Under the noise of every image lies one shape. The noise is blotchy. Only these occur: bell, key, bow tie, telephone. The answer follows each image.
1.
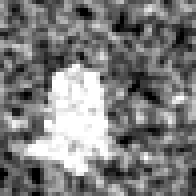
light bell
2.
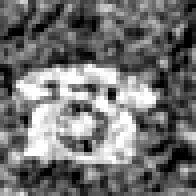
light telephone
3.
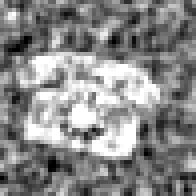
light telephone
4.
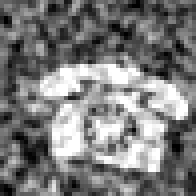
light telephone
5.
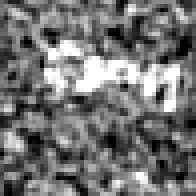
light key
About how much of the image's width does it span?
two thirds
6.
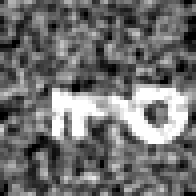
light key
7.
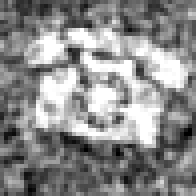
light telephone
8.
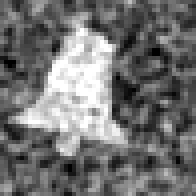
light bell
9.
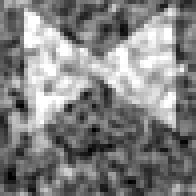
light bow tie
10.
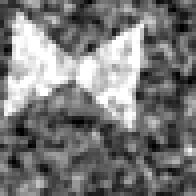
light bow tie
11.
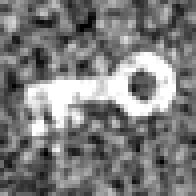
light key
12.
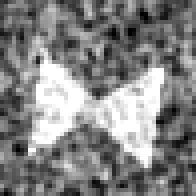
light bow tie
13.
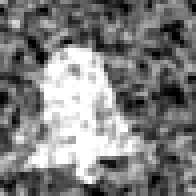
light bell
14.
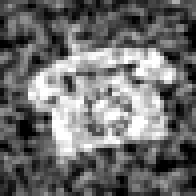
light telephone
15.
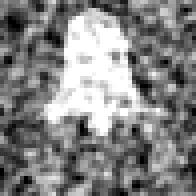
light bell
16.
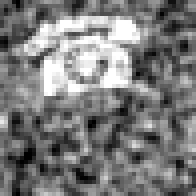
light telephone
